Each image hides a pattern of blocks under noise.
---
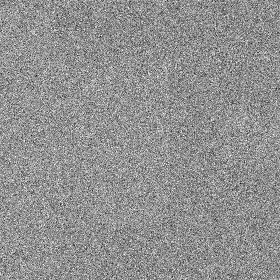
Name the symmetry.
top and bottom mirror each other
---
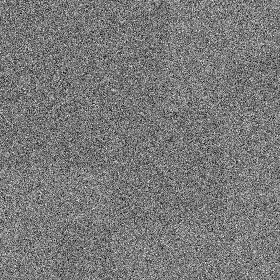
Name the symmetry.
mirrored about the diagonal from the top left
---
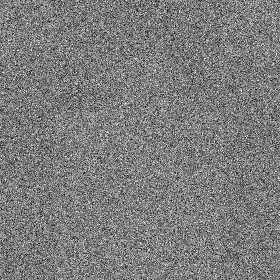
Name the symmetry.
left and right mirror each other
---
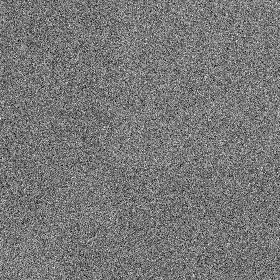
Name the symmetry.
mirrored about the diagonal from the bottom left
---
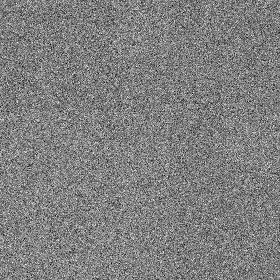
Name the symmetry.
mirrored about the diagonal from the bottom left
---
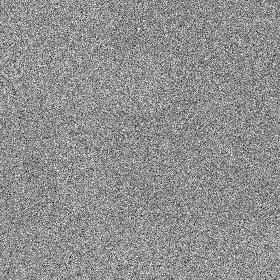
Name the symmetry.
no symmetry
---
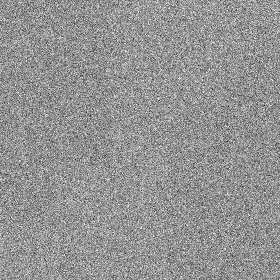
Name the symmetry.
the same after a half turn
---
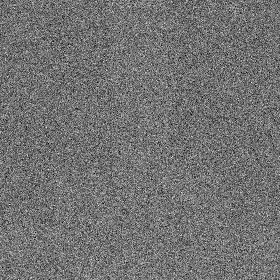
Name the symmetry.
left and right mirror each other
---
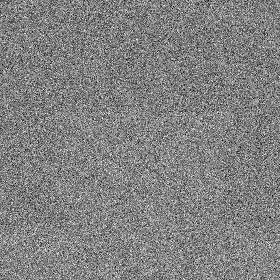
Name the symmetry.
left and right mirror each other
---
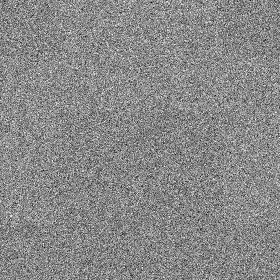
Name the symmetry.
left and right mirror each other
